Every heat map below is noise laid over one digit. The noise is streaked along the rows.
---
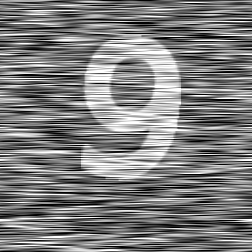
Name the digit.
9
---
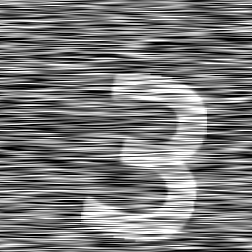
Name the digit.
3
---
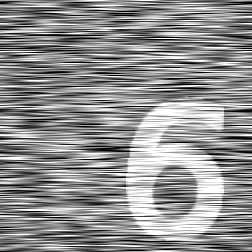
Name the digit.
6
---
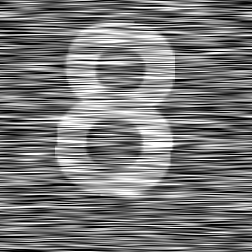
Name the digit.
8
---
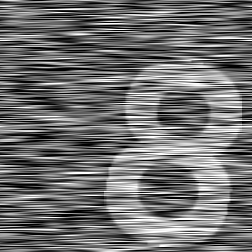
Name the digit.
8
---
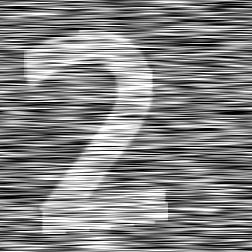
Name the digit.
2
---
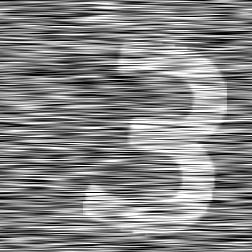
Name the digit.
3
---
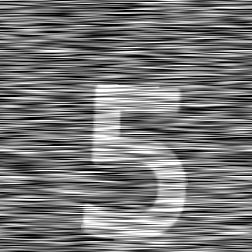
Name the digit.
5
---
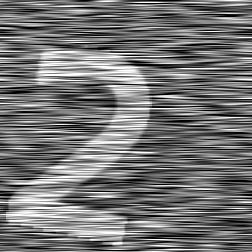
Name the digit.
2
